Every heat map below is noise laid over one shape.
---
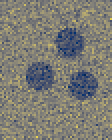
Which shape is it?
three dots
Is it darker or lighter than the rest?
darker
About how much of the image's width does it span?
two thirds
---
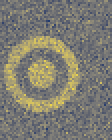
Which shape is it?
bullseye
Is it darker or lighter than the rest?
lighter
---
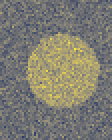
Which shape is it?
disc
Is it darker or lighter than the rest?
lighter
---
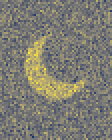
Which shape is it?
crescent
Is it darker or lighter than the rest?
lighter
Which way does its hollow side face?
up and right
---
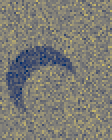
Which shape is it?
crescent
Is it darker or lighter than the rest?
darker
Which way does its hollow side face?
down and right
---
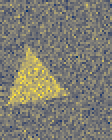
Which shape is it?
triangle
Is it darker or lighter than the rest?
lighter
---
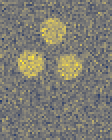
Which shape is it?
three dots
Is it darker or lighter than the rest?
lighter
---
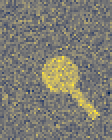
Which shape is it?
lollipop
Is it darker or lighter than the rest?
lighter
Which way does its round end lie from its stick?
up and left
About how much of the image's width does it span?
half
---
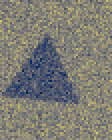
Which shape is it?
triangle
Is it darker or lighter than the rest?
darker
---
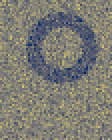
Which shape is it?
ring
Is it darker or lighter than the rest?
darker
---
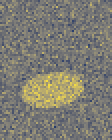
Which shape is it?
ellipse
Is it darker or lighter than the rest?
lighter
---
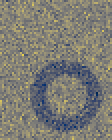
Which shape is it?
ring
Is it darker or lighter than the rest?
darker
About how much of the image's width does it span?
two thirds
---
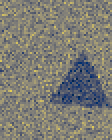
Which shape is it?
triangle
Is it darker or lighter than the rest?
darker
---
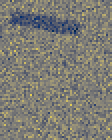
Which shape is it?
bar
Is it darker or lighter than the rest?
darker
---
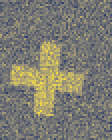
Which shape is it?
cross
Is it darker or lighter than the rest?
lighter
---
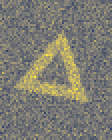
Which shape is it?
triangle frame
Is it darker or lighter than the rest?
lighter
